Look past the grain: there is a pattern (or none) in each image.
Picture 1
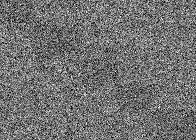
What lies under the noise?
blocks along the diagonal
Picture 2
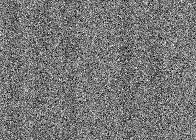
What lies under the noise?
bands of columns
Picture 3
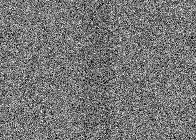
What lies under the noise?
one band of columns
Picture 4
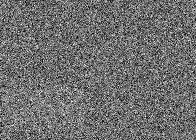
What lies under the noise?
one block
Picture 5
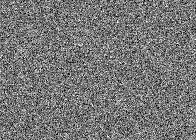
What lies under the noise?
only noise
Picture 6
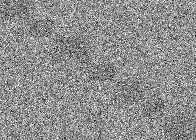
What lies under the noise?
blocks along the diagonal
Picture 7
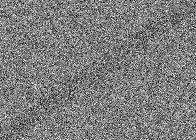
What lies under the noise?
a diagonal band
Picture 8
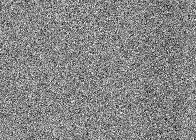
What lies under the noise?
one band of columns
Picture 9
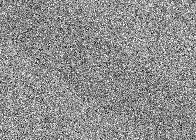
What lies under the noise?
a diagonal band
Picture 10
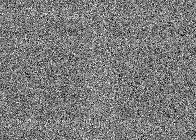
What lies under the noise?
bands of rows crossing bands of columns
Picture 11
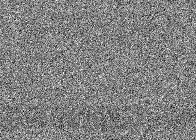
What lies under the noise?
one band of rows
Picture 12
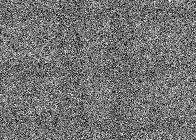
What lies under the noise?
bands of rows crossing bands of columns
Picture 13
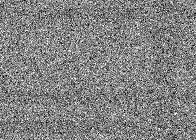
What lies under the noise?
bands of rows crossing bands of columns
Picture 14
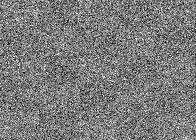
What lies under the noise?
a checkerboard
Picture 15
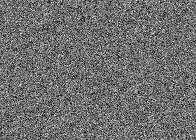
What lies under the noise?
only noise
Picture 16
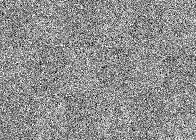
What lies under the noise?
a checkerboard
